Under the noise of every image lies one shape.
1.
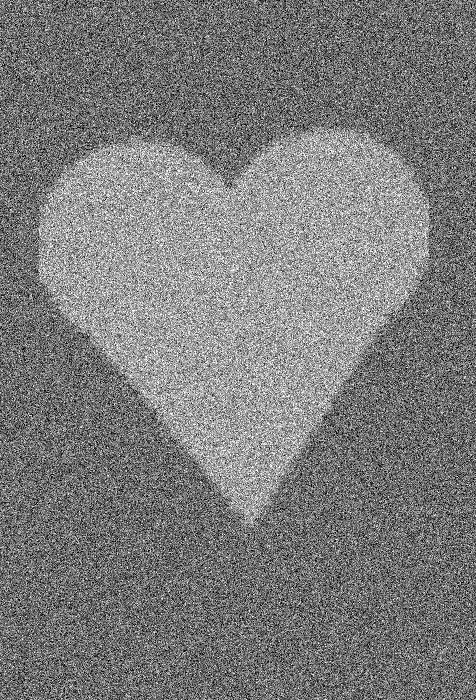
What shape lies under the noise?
heart
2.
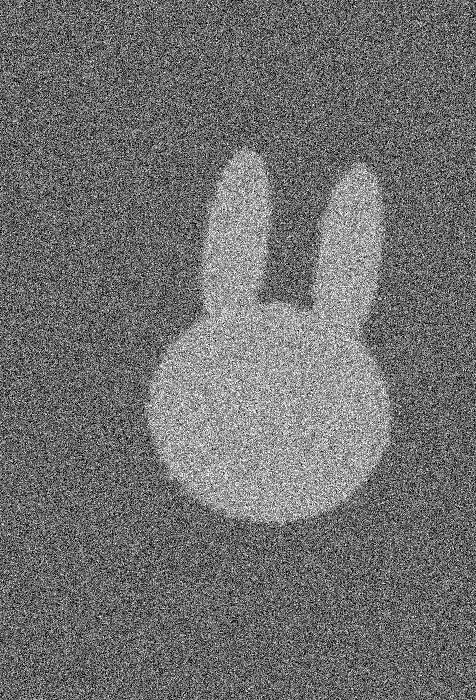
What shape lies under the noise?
rabbit's head
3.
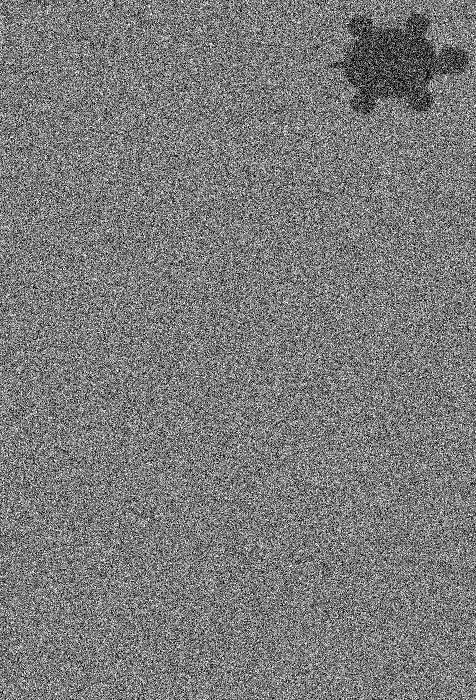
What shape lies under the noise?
turtle
